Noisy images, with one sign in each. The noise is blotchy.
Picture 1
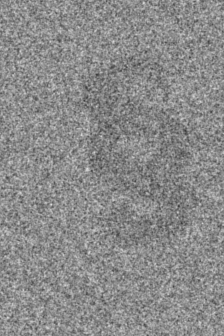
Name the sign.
section sign
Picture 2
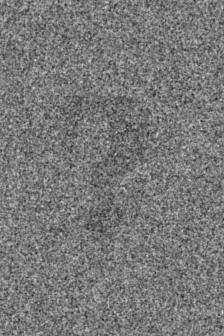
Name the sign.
question mark
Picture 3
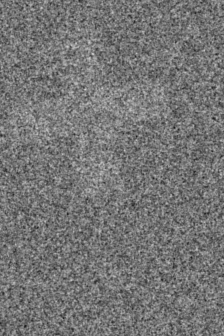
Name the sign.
plus sign
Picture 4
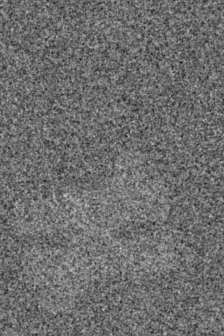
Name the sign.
not-equal sign
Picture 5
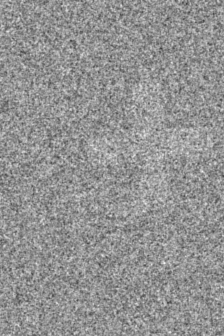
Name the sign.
plus sign
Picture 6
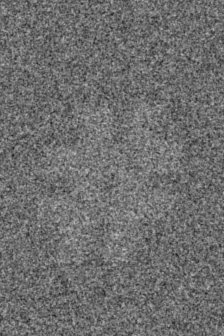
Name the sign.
hash sign
